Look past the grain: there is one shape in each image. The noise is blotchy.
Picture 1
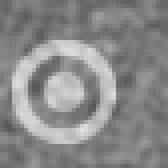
bullseye
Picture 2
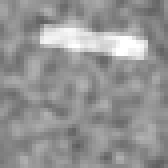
bar
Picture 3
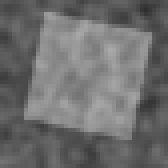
square
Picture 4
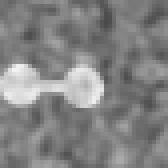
dumbbell
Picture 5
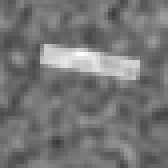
bar
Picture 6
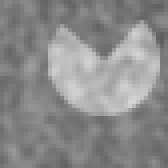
disc with a wedge cut out
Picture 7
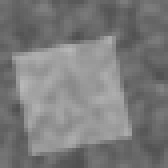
square
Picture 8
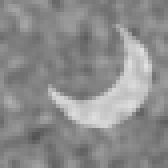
crescent
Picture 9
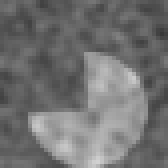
disc with a wedge cut out
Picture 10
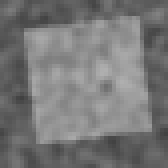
square
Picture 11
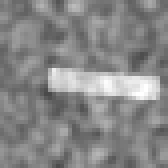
bar
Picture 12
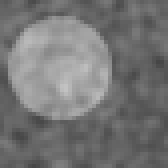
disc
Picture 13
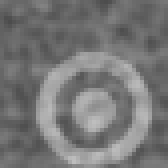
bullseye
